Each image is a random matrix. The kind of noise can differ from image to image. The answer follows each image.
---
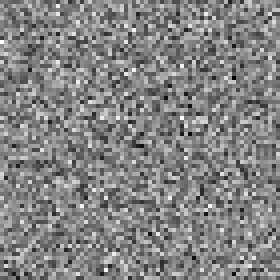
independent entries
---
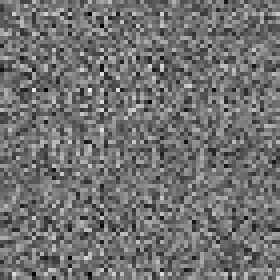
low rank plus noise
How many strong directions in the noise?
two
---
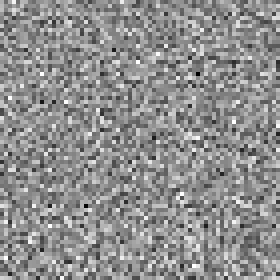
low rank plus noise
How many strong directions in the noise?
five to eight
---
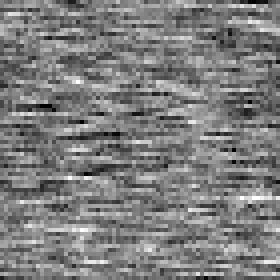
streaked along the rows
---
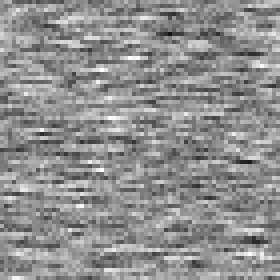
streaked along the rows
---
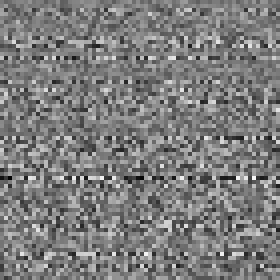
rows of uneven size
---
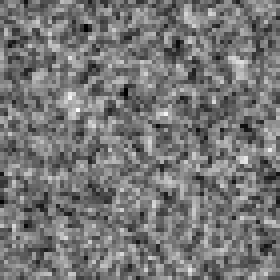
blotchy
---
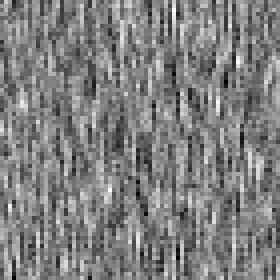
streaked along the columns
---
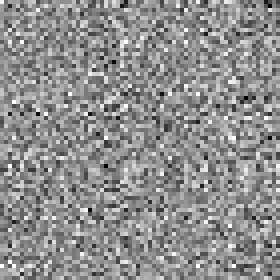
low rank plus noise
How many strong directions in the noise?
one
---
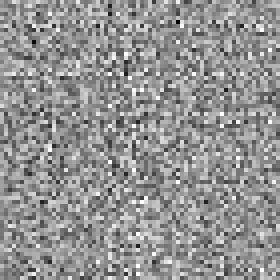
low rank plus noise
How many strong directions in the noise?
five to eight
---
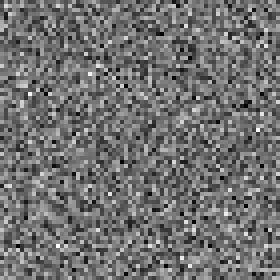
independent entries
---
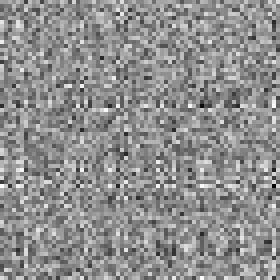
low rank plus noise
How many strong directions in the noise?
one
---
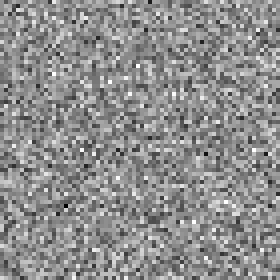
independent entries
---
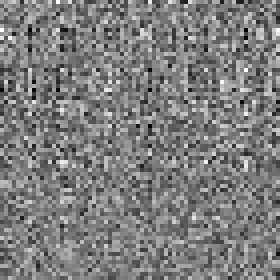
low rank plus noise
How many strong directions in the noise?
two
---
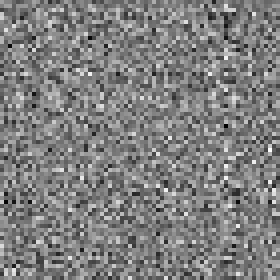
low rank plus noise
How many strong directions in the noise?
three or four
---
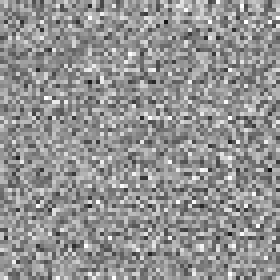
low rank plus noise
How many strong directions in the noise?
three or four
